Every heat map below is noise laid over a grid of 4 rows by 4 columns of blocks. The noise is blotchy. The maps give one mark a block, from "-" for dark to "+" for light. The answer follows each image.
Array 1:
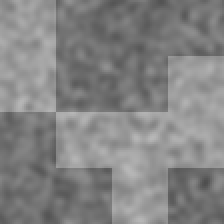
+ - - -
+ - - +
- + + +
- - + -
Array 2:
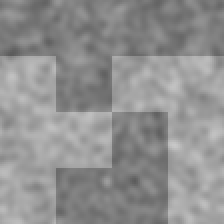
- - - -
+ - + +
+ + - +
+ - - +
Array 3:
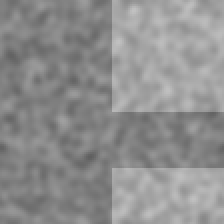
- - + +
- - + +
- - - -
- - + +
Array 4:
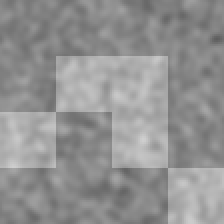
- - - -
- + + -
+ - + -
- - - +
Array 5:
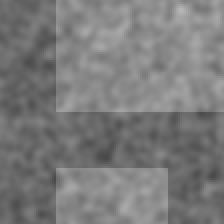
- + + +
- + + +
- - - -
- + + -
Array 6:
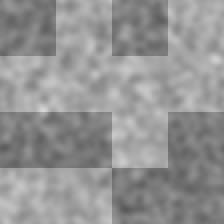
- + - +
+ + + +
- - + -
+ + - -
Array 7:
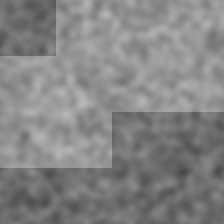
- + + +
+ + + +
+ + - -
- - - -
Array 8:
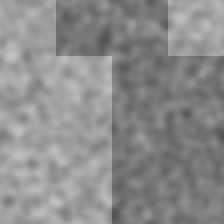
+ - - +
+ + - -
+ + - -
+ + - -
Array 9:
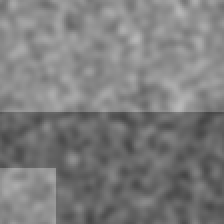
+ + + +
+ + + +
- - - -
+ - - -
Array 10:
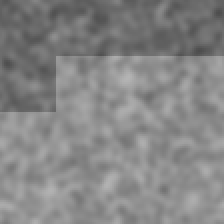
- - - -
- + + +
+ + + +
+ + + +
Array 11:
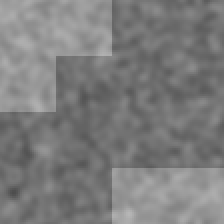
+ + - -
+ - - -
- - - -
- - + +
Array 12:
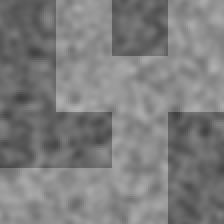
- + - +
- + + +
- - + -
+ + + -
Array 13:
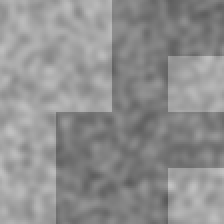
+ + - -
+ + - +
+ - - -
+ - - +
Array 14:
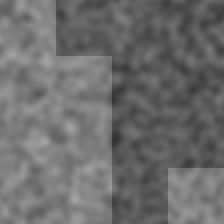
+ - - -
+ + - -
+ + - -
+ + - +
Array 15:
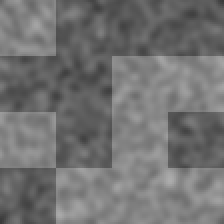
+ - - -
- - + +
+ - + -
- + + +
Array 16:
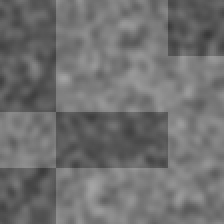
- + + -
- + + +
+ - - +
- + + +
